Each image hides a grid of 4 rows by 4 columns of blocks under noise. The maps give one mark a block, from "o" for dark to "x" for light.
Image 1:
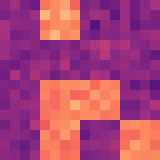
oxoo
oooo
oxxo
oxox
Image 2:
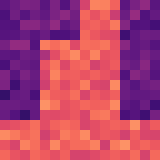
ooxo
oxxo
oxxo
xxxx
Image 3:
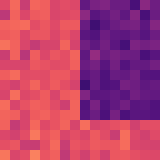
xxoo
xxoo
xxoo
xxxx
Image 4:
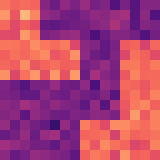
xooo
xxox
ooox
ooxx
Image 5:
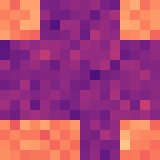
xoox
oooo
oooo
xxox
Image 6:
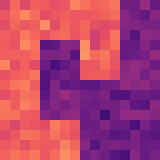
xxxo
xoxo
xooo
xxoo
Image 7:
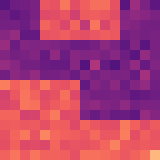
oxxo
oooo
xxoo
xxxx
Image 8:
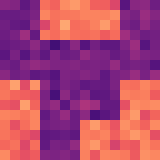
oxxo
oooo
xoox
xoxx
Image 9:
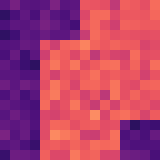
ooxx
oxxx
oxxx
oxxo
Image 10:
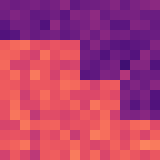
oooo
xxoo
xxxo
xxxx
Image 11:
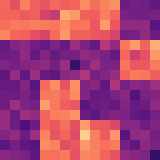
xxxo
ooox
oxoo
oxxo
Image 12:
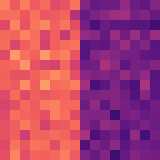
xxoo
xxoo
xxoo
xxoo
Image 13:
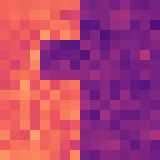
xxoo
xooo
xxoo
xxoo
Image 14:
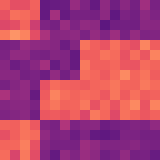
xooo
ooxx
oxxx
xooo
